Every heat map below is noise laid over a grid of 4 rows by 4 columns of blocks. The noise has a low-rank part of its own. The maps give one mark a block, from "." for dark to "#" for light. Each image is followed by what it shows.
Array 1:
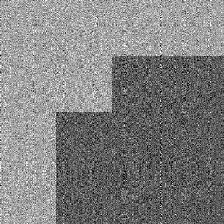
# # # #
# # . .
# . . .
# . . .
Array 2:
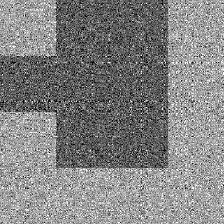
# . . #
. . . #
# . . #
# # # #
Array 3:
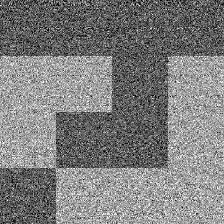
. . . .
# # . #
# . . #
. # # #
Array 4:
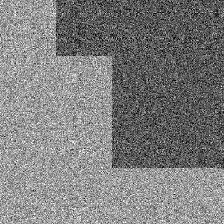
# . . .
# # . .
# # . .
# # # #
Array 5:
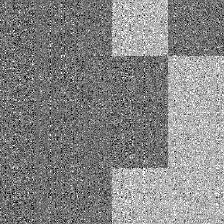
. . # .
. . . #
. . . #
. . # #
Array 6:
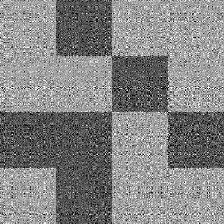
# . # #
# # . #
. . # .
# . # #
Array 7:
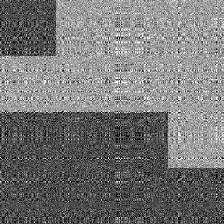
. # # #
# # # #
. . . #
. . . .
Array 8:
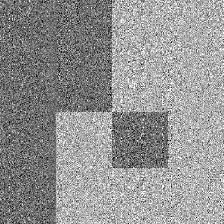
. . # #
. . # #
. # . #
. # # #
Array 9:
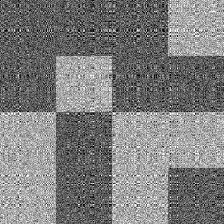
. . . #
. # . .
# . # #
# . # .
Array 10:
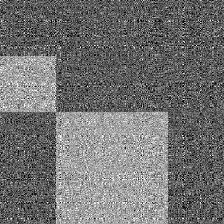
. . . .
# . . .
. # # .
. # # .
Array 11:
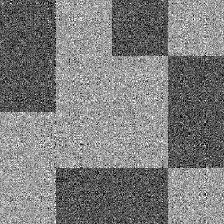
. # . #
. # # .
# # # .
# . . #
